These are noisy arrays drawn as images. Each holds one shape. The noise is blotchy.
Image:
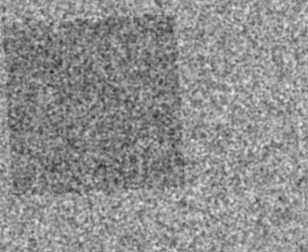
dark square
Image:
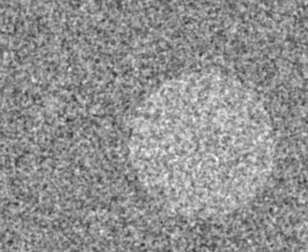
light disc
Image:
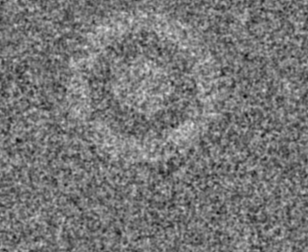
light bullseye
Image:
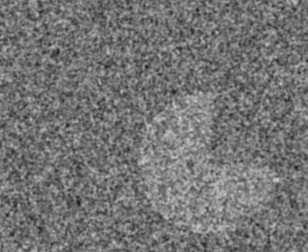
light disc with a wedge cut out
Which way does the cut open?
up and right
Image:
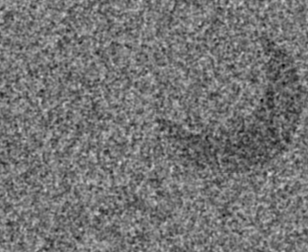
dark crescent
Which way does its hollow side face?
up and left
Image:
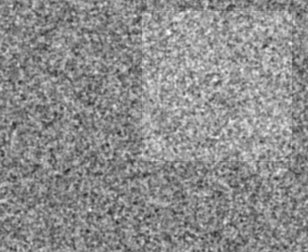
light square
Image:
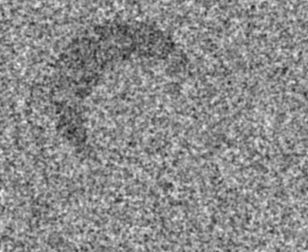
dark crescent
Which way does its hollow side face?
down and right
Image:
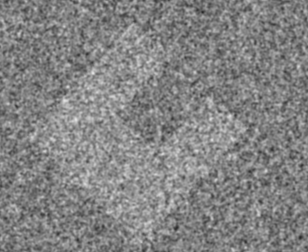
light square with a notch
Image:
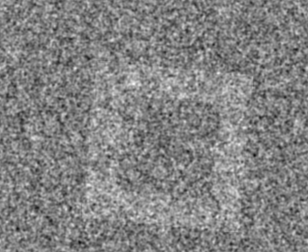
light square frame
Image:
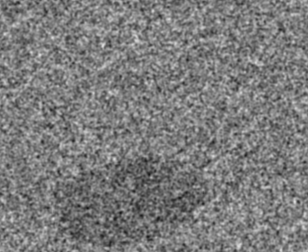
dark ellipse
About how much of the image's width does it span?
half
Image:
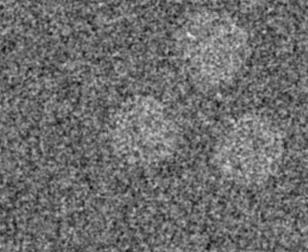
light three dots
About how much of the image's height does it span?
two thirds
